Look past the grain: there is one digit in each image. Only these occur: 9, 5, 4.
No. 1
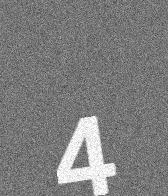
light 4, bottom middle
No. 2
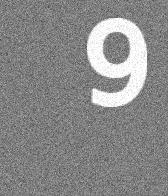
light 9
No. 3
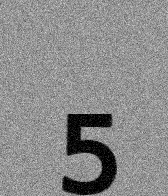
dark 5, bottom middle
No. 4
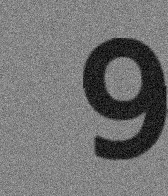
dark 9
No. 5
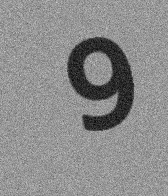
dark 9
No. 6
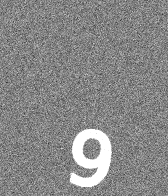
light 9, bottom middle
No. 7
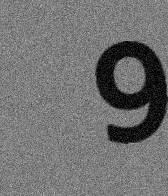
dark 9
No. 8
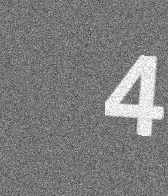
light 4, middle right
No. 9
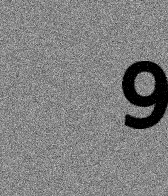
dark 9, middle right
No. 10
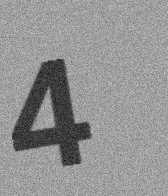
dark 4
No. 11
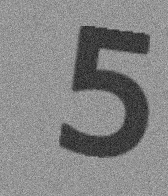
dark 5
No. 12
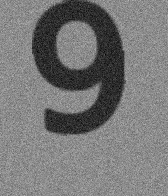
dark 9
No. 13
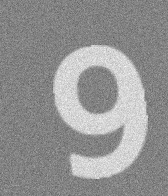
light 9
